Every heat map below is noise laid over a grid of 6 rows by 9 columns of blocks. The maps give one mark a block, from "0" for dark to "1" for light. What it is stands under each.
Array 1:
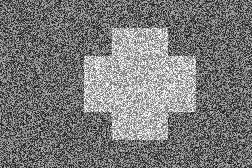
0 0 0 0 0 0 0 0 0
0 0 0 0 1 1 0 0 0
0 0 0 1 1 1 1 0 0
0 0 0 1 1 1 1 0 0
0 0 0 0 1 1 0 0 0
0 0 0 0 0 0 0 0 0
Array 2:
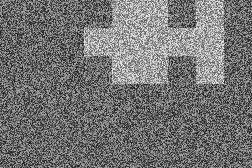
0 0 0 0 1 1 0 1 0
0 0 0 1 1 1 1 1 0
0 0 0 0 1 1 0 1 0
0 0 0 0 0 0 0 0 0
0 0 0 0 0 0 0 0 0
0 0 0 0 0 0 0 0 0
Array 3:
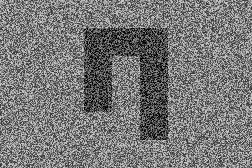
1 1 1 1 1 1 1 1 1
1 1 1 0 0 0 1 1 1
1 1 1 0 1 0 1 1 1
1 1 1 0 1 0 1 1 1
1 1 1 1 1 0 1 1 1
1 1 1 1 1 1 1 1 1
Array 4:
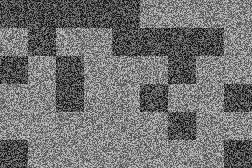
0 0 0 0 0 1 1 1 1
1 0 1 1 0 0 0 0 1
0 1 0 1 1 1 0 1 1
1 1 0 1 1 0 1 1 0
1 1 1 1 1 1 0 1 1
0 1 1 1 1 1 1 1 0
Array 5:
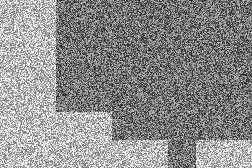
1 1 0 0 0 0 0 0 0
1 1 0 0 0 0 0 0 0
1 1 0 0 0 0 0 0 0
1 1 0 0 0 0 0 0 0
1 1 1 1 0 0 0 0 0
1 1 1 1 1 1 0 1 1
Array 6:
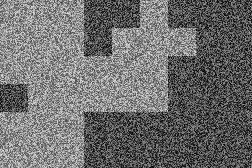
1 1 1 0 0 1 0 0 0
1 1 1 0 1 1 1 0 0
1 1 1 1 1 1 0 0 0
0 1 1 1 1 1 0 0 0
1 1 1 0 0 0 0 0 0
1 1 1 0 0 0 0 0 0
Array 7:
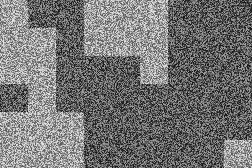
1 0 0 1 1 1 0 0 0
1 1 0 1 1 1 0 0 0
1 1 0 0 0 1 0 0 0
0 1 0 0 0 0 0 0 0
1 1 1 0 0 0 0 0 0
1 1 1 0 0 0 0 0 1
